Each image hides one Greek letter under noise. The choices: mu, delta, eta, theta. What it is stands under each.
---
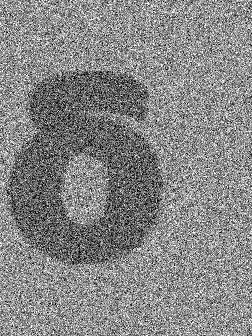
delta
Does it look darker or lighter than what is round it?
darker
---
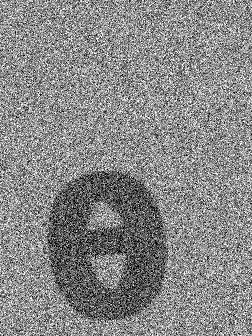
theta
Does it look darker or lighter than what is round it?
darker
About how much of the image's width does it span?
half
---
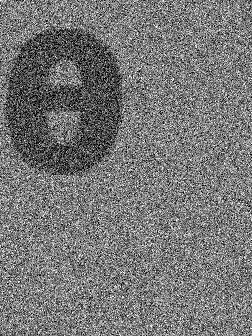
theta
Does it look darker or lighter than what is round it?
darker
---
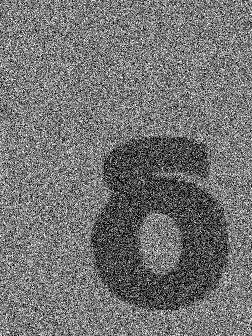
delta
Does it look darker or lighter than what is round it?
darker
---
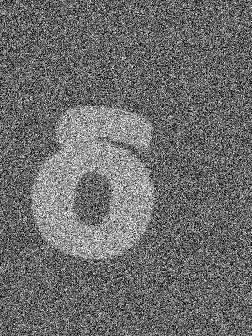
delta
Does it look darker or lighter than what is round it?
lighter
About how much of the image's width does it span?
half
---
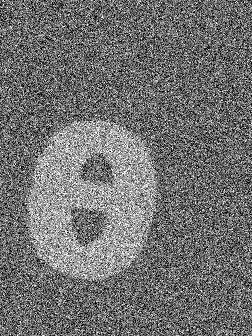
theta
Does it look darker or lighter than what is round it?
lighter
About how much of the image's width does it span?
half
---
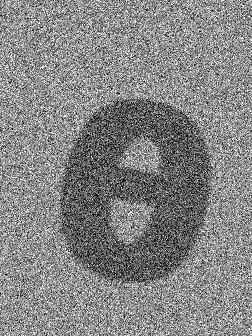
theta
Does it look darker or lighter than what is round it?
darker
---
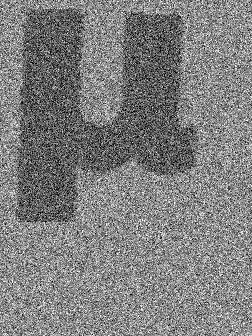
mu
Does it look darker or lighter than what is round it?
darker
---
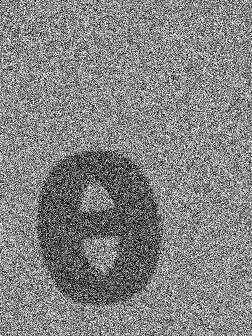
theta
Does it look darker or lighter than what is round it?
darker
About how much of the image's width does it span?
half
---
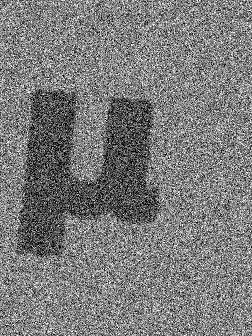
mu
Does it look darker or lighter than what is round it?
darker
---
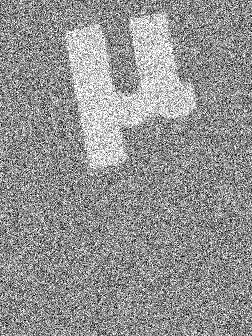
mu
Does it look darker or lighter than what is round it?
lighter
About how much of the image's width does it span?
half
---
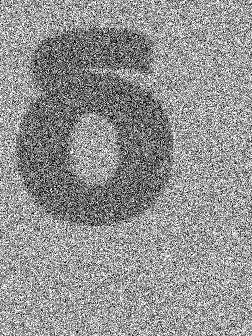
delta
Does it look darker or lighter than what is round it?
darker
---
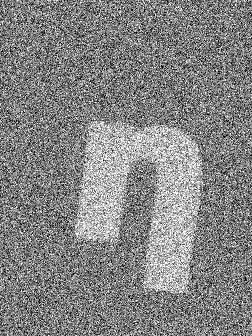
eta
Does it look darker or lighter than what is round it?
lighter
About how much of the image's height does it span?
half
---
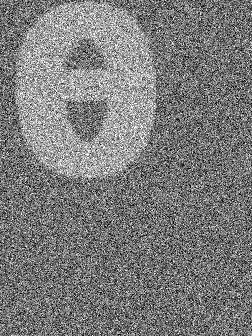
theta
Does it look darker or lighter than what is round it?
lighter
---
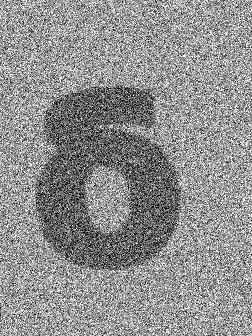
delta
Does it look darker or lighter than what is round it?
darker
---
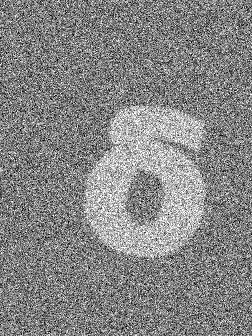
delta
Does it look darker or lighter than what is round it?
lighter
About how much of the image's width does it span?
half
